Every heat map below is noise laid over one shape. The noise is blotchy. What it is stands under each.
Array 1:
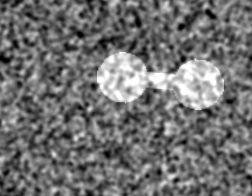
dumbbell
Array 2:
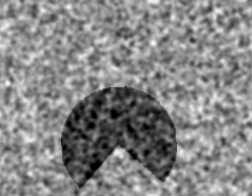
disc with a wedge cut out
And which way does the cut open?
down
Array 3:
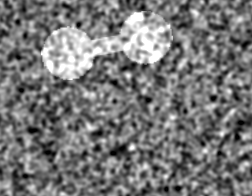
dumbbell
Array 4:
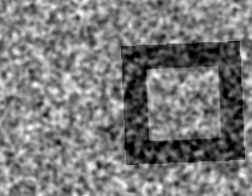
square frame
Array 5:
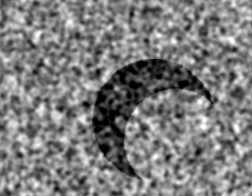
crescent
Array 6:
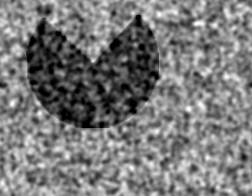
disc with a wedge cut out
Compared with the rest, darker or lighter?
darker
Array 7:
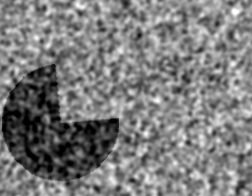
disc with a wedge cut out
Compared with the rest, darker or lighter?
darker
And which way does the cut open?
up and right
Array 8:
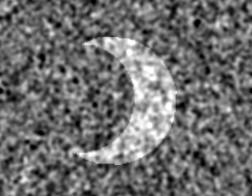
crescent
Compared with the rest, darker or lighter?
lighter
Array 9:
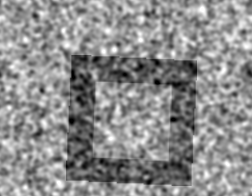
square frame
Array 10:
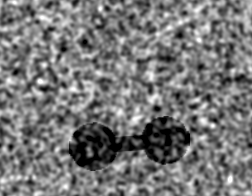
dumbbell
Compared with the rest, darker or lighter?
darker
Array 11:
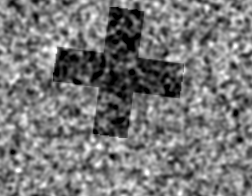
cross
